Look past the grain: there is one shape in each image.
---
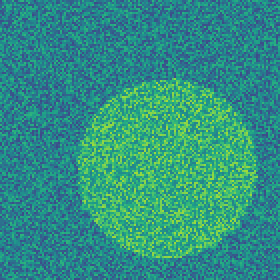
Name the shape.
disc
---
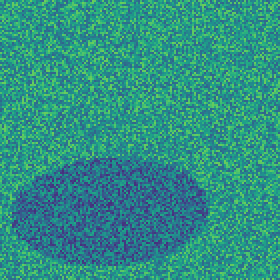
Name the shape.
ellipse
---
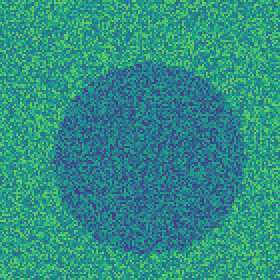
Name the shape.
disc
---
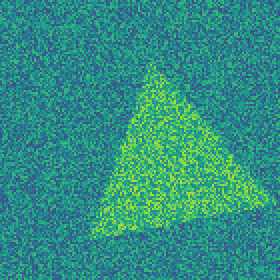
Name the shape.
triangle
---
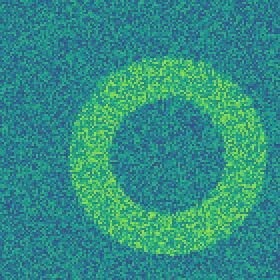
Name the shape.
ring
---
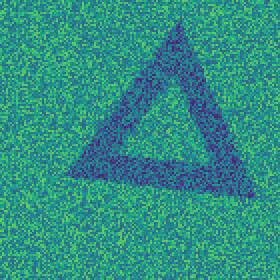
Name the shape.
triangle frame
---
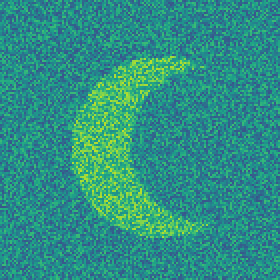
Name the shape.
crescent
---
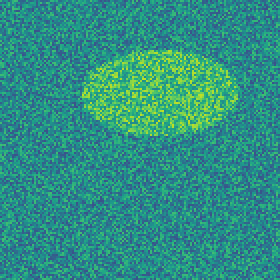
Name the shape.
ellipse
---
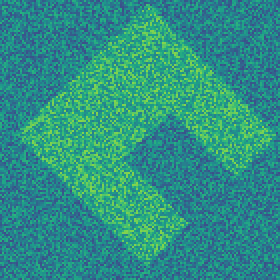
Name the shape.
square with a notch
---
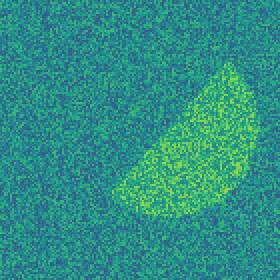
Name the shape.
half disc
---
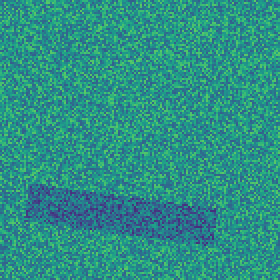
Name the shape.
bar
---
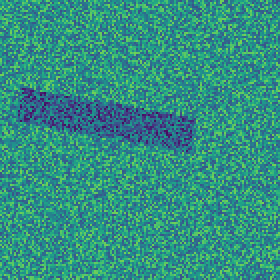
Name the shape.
bar
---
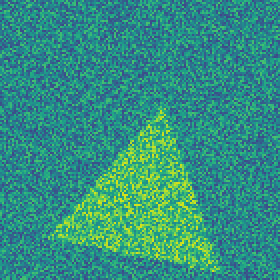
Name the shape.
triangle
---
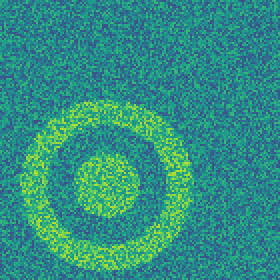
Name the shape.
bullseye
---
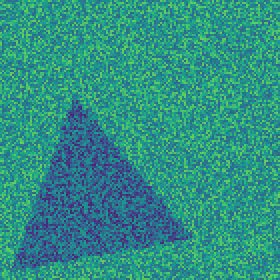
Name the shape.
triangle
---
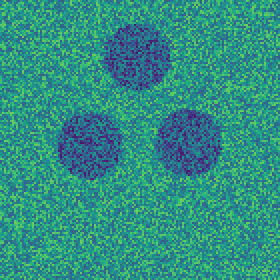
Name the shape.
three dots
